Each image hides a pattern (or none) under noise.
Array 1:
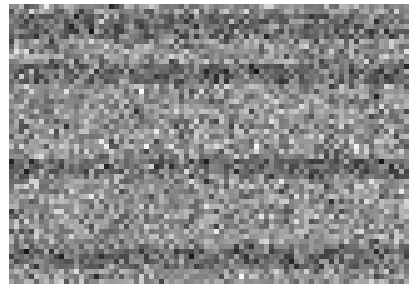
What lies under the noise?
bands of rows
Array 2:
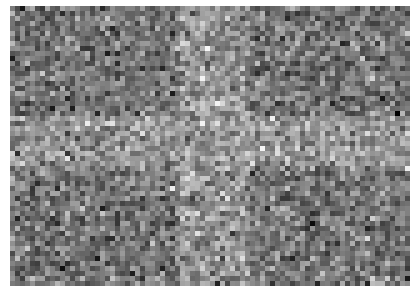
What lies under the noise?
bands of rows crossing bands of columns
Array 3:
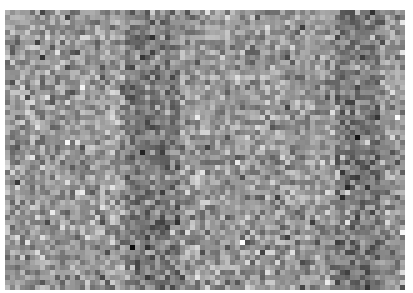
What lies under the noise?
bands of columns
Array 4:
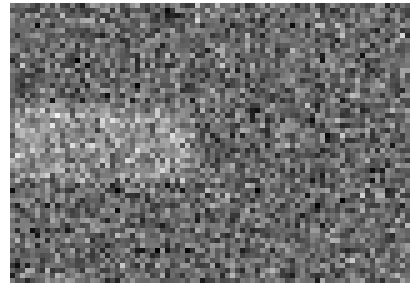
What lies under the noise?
one block
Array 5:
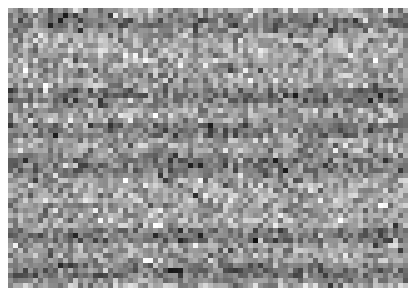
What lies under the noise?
bands of rows
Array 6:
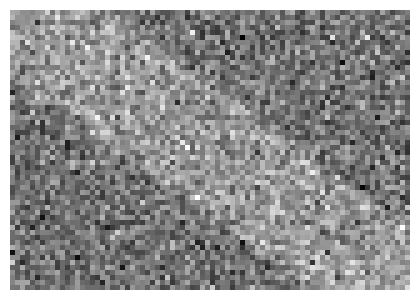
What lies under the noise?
a diagonal band
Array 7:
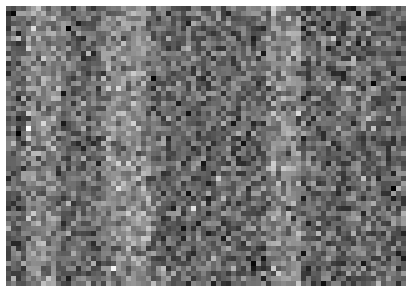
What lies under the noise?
bands of columns
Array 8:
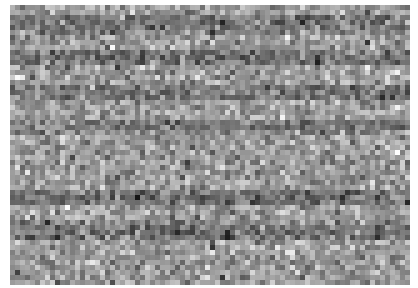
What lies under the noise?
bands of rows
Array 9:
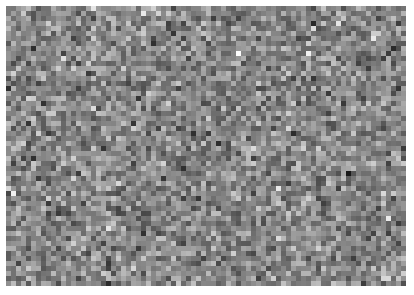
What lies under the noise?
only noise
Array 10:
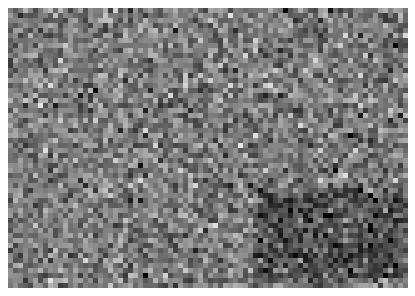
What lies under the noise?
one block
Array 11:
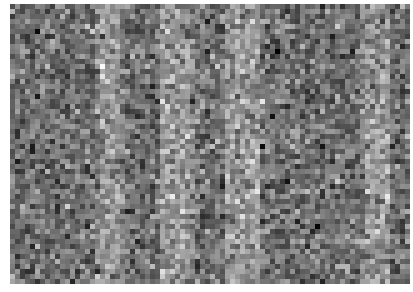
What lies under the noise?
bands of columns
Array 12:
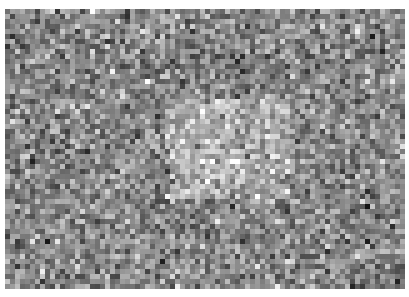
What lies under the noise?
one block
